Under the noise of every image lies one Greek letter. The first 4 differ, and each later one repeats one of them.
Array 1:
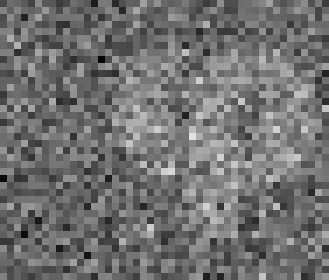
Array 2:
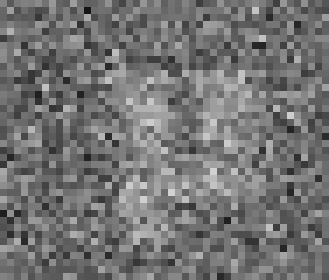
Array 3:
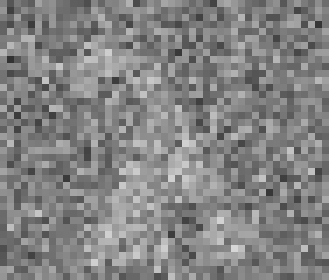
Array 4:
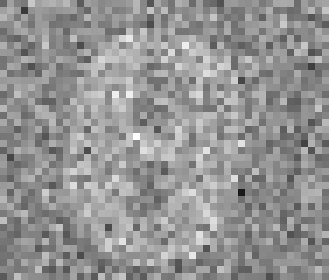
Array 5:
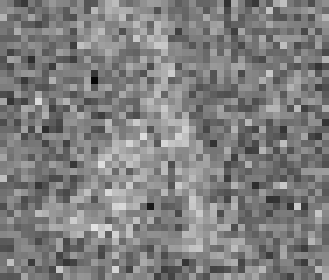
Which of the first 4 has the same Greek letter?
3
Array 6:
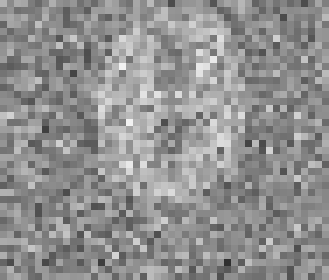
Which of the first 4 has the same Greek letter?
4
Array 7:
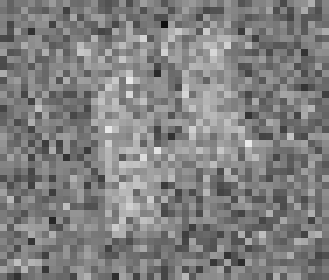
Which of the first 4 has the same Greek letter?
2
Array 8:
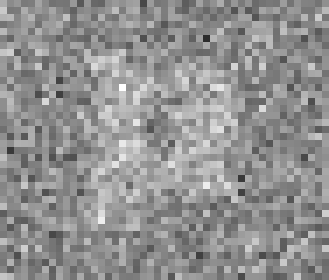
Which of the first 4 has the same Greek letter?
2
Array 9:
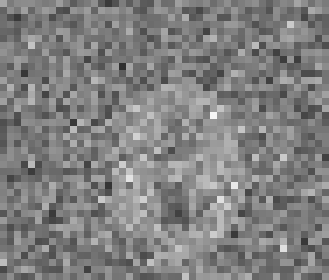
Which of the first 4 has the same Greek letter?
4
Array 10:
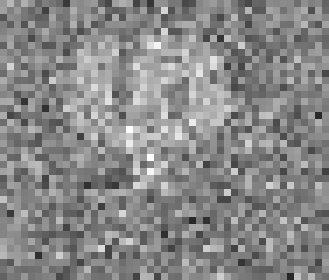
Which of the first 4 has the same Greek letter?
1
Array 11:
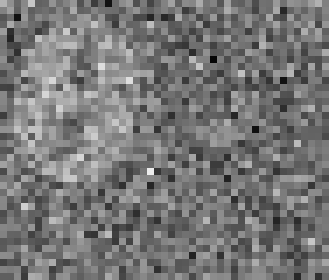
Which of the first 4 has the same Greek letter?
4
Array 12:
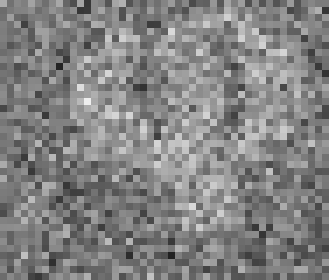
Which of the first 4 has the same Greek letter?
1
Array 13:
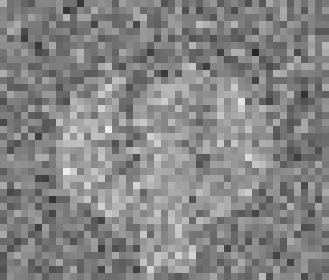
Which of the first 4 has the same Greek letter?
1
